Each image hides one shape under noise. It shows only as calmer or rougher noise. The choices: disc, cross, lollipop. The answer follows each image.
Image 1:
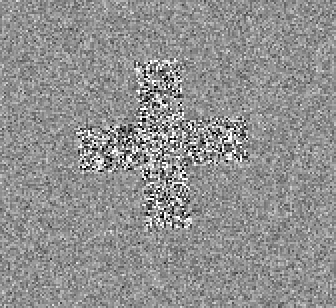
cross
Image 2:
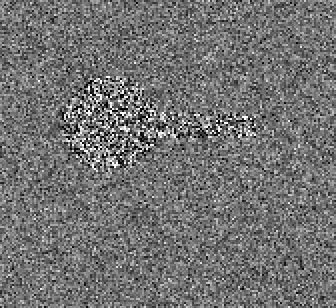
lollipop
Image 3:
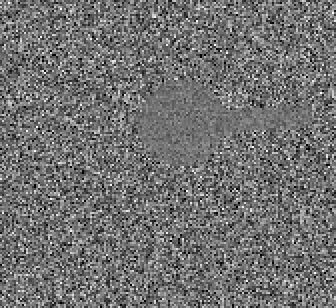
lollipop
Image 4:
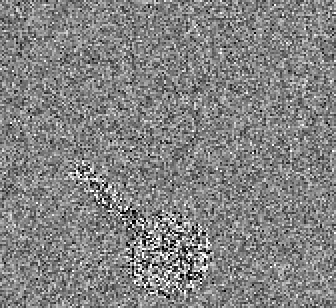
lollipop
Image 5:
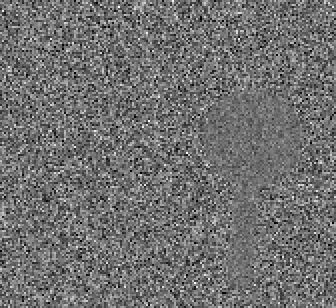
lollipop
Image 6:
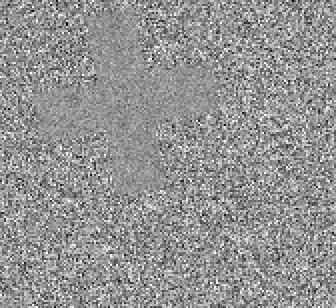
cross
